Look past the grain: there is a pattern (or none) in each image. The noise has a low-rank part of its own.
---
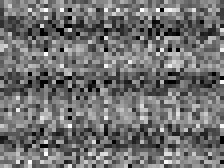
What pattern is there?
horizontal stripes
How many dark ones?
3
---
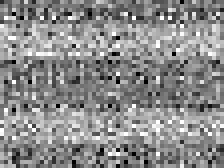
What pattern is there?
horizontal stripes
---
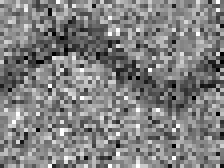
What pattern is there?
a wavy band
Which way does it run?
left to right
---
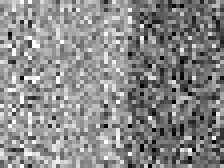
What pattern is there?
a sharp edge
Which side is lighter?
left
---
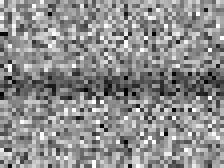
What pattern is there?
one horizontal stripe
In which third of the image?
middle
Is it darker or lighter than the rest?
darker
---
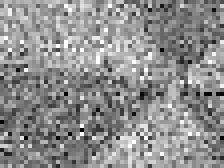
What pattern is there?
spokes from one point
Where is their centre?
middle right
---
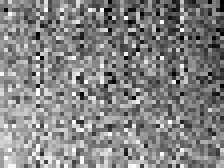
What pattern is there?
a smooth slope
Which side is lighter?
bottom left
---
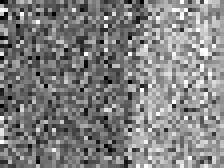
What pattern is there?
a sharp edge
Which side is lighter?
right
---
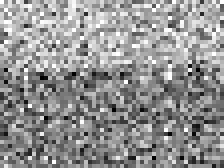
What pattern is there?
a sharp edge
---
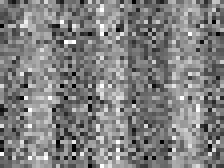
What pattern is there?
vertical stripes
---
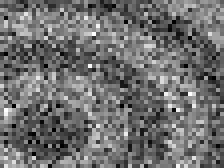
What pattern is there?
rings round one point
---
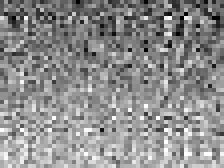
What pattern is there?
a smooth slope
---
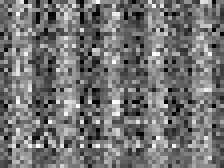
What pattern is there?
vertical stripes
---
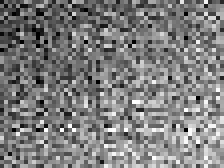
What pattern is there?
a smooth slope
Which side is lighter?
bottom right
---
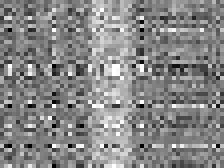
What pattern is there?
one vertical stripe
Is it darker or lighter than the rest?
lighter
